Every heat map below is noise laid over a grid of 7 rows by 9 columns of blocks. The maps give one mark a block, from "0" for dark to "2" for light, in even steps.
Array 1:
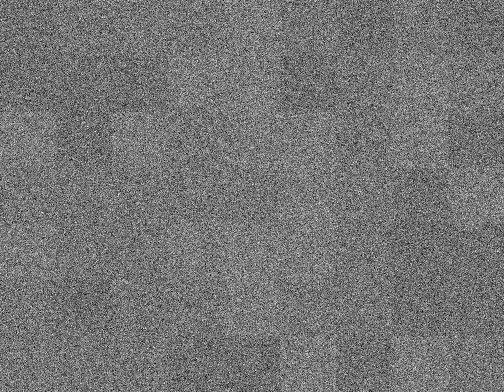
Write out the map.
0 1 1 1 2 1 0 1 0
0 0 0 2 2 0 1 2 1
2 0 2 1 2 2 1 2 0
1 1 1 1 1 2 1 0 2
2 1 1 2 2 2 1 0 0
1 0 1 1 2 1 1 0 0
1 1 1 0 0 2 0 2 1
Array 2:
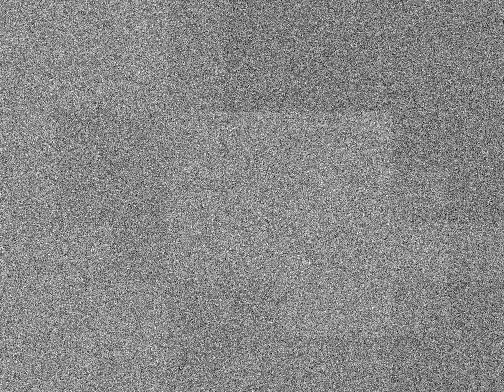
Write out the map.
2 2 2 1 0 0 0 0 0
2 2 2 1 0 0 0 0 0
2 1 1 2 2 2 2 0 0
2 1 1 2 2 2 2 1 0
2 2 1 2 2 2 2 2 1
2 2 2 1 1 2 2 1 0
2 2 2 1 1 1 1 0 0
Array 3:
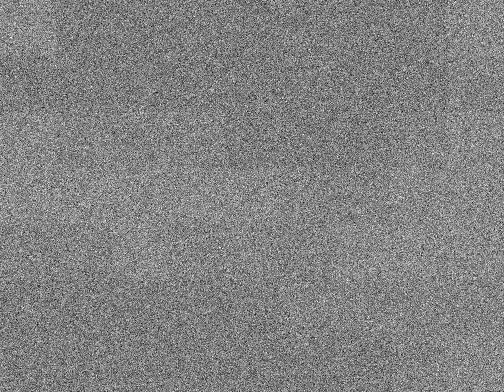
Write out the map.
2 0 0 0 0 0 0 0 2
0 0 0 0 0 0 0 0 1
2 1 1 1 0 0 0 1 2
2 2 2 2 2 1 1 2 2
1 1 2 1 1 1 2 2 2
0 0 0 0 0 1 1 1 1
0 0 0 0 0 0 0 1 2
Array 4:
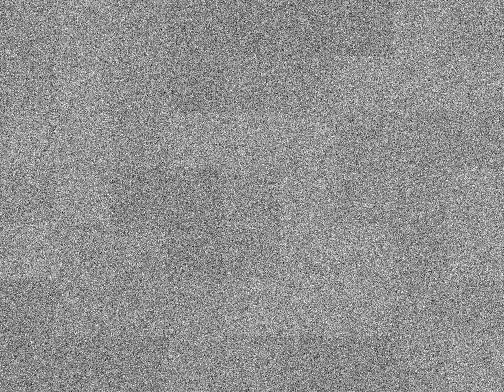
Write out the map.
1 2 1 0 0 0 0 2 1
1 2 1 0 1 1 2 2 2
2 2 1 2 2 2 1 1 1
1 2 0 0 1 2 1 1 2
2 1 1 0 1 2 2 1 2
0 1 1 1 2 2 2 1 1
0 0 0 1 1 0 0 1 2
